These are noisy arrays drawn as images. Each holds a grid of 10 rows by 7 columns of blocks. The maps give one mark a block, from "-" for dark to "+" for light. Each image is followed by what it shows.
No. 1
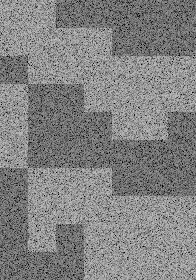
+ + - - - - -
+ + + + - - -
- + + + + + +
+ - - + + + +
+ - - - + + -
+ - - - - - -
- + + + - - -
- + + + + + +
- + - + + + +
- - - + + + +
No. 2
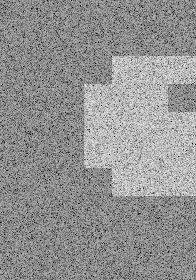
- - - - - - -
- - - - - - -
- - - - + + +
- - - + + + -
- - - + + + +
- - - + + + +
- - - - + + +
- - - - - - -
- - - - - - -
- - - - - - -
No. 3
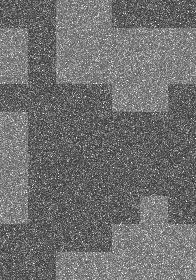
- - + + - - -
+ - + + + + +
+ - + + + + +
- - - - + + -
+ - - - - - -
+ - - - - - -
+ - - - - - -
+ - - - - + -
- - - - + + +
- - + + + + +
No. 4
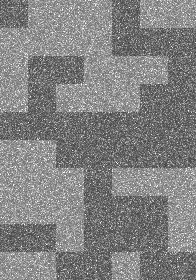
- + + + - + +
+ + + + - - -
+ - - + + + -
+ - + + + - -
- - - - - - -
+ + - - - - -
+ + + - + + +
+ + + - - - +
- - + - - - +
+ + - - + - -
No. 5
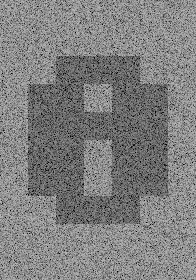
+ + + + + + +
+ + + + + + +
+ + - - - + +
+ - - + - - +
+ - - - - - +
+ - - + - - +
+ - - + - - +
+ + - - - + +
+ + + + + + +
+ + + + + + +
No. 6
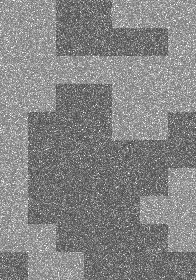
+ + - - + + +
+ + - - - - +
+ + + + + + +
+ + - - + + +
+ - - - + + -
+ - - - - - -
+ - - - - - +
+ - - - - + +
+ + - - - - +
- + + - - - -
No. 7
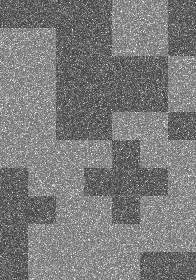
- - - - + + -
+ + - - + + -
+ + - - - - +
+ + - - - - +
+ + - - + + -
+ + + + - + +
- + + - - - +
- - + + - + +
- + + + + + +
- + + + + - -
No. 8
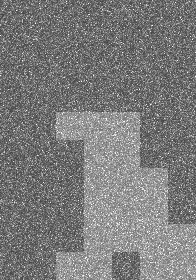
- - - - - - -
- - - - - - -
- - - - - - -
- - - - - - -
- - + + + - -
- - - + + - -
- - - + + + -
- - - + + + -
- - - + + + +
- - + + - + +
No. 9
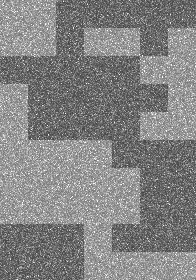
+ + - - - - -
+ + - + + - +
- - - - - + +
+ - - - - - +
+ - - - - + +
+ + + + - - -
+ + + + + - -
+ + + + + - -
- - - + - - -
- - - + + + +
